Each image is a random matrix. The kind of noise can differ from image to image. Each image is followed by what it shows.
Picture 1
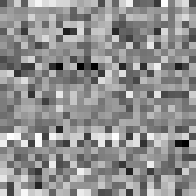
rows of uneven size
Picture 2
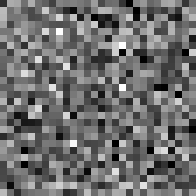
independent entries
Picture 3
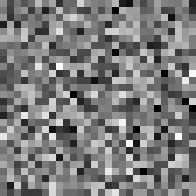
independent entries
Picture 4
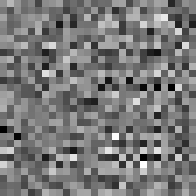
low rank plus noise
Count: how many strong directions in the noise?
one
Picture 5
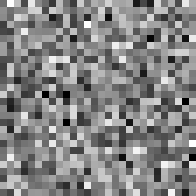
independent entries
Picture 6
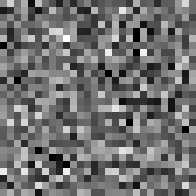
low rank plus noise
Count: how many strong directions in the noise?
five to eight
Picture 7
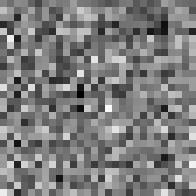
low rank plus noise
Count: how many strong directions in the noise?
five to eight
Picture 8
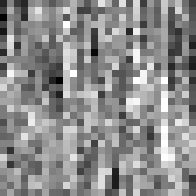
streaked along the columns
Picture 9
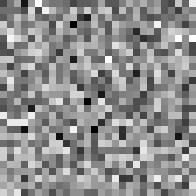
independent entries
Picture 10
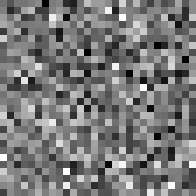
independent entries
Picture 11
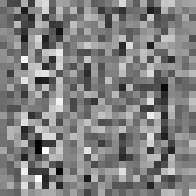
columns of uneven size
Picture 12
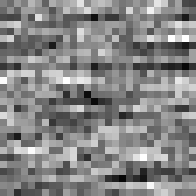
streaked along the rows
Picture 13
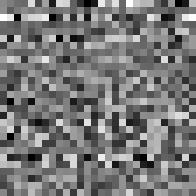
rows of uneven size
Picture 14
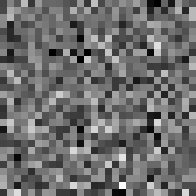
low rank plus noise
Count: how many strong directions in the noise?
five to eight
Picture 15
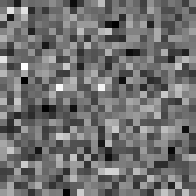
independent entries
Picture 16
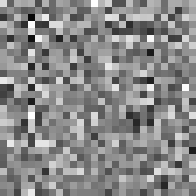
low rank plus noise
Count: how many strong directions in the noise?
one
